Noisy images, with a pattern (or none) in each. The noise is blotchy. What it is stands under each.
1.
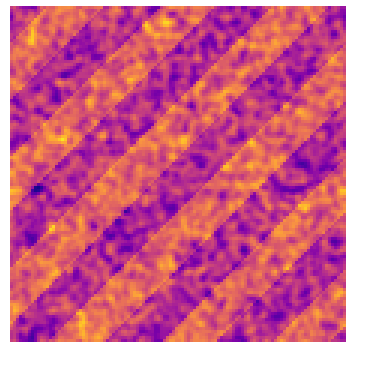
diagonal stripes
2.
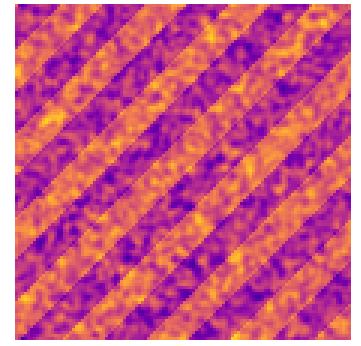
diagonal stripes
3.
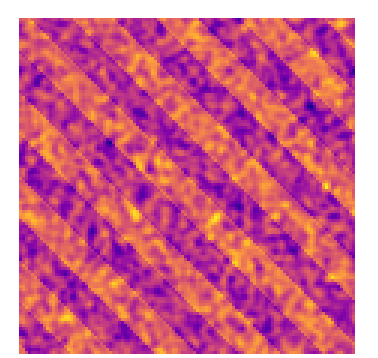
diagonal stripes
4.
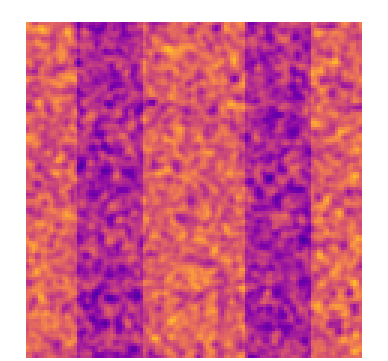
vertical stripes
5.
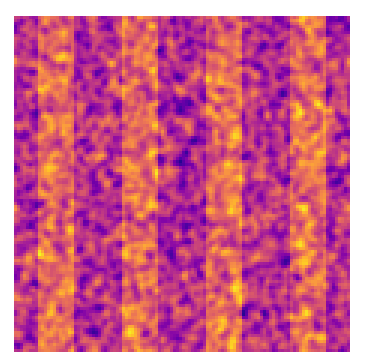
vertical stripes
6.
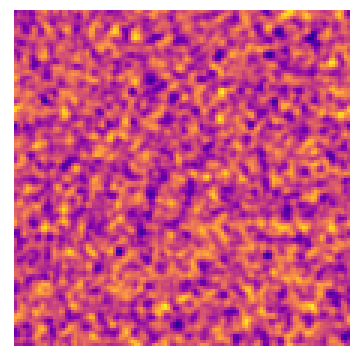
only noise
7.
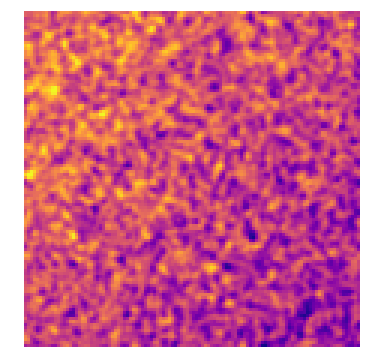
a smooth slope
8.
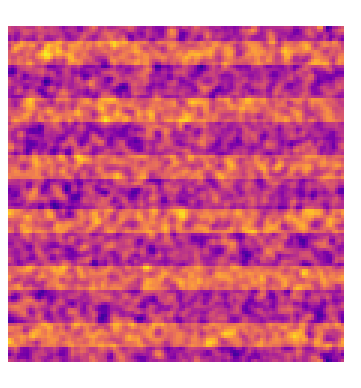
horizontal stripes
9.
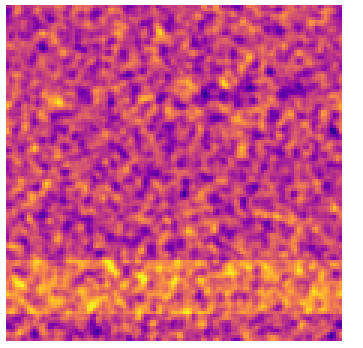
one horizontal stripe
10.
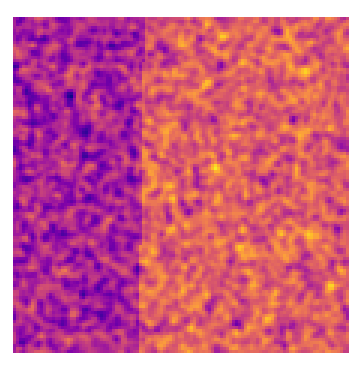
a sharp edge
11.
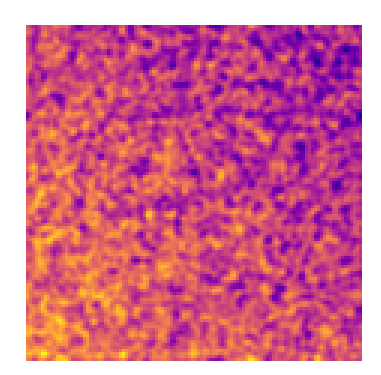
a smooth slope
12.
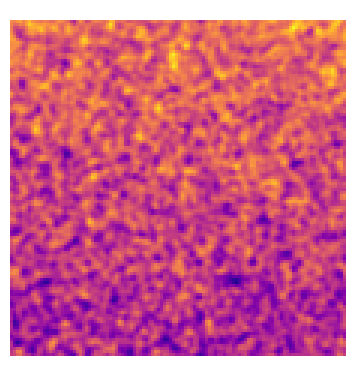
a smooth slope
